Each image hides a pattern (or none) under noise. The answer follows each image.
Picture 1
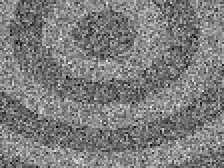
rings round one point
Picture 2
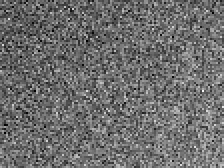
a smooth slope
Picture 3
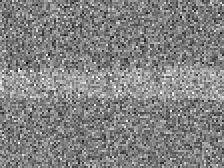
one horizontal stripe
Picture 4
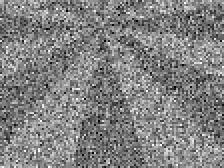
spokes from one point
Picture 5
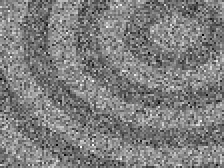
rings round one point
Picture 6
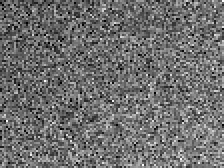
a smooth slope
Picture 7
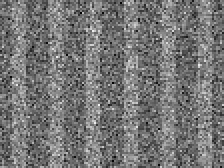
vertical stripes
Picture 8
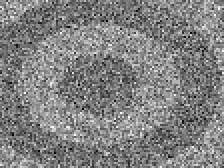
rings round one point
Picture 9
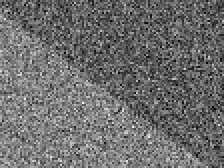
a sharp edge
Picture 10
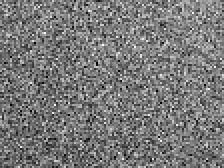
a smooth slope
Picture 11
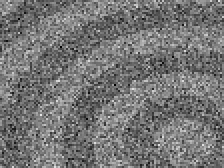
rings round one point
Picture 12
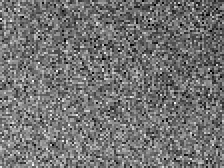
a smooth slope
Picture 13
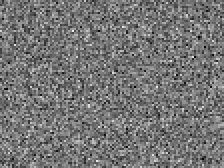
only noise
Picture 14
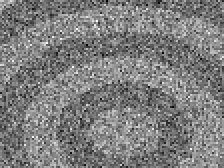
rings round one point
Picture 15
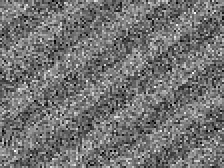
diagonal stripes
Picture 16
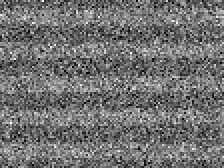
horizontal stripes
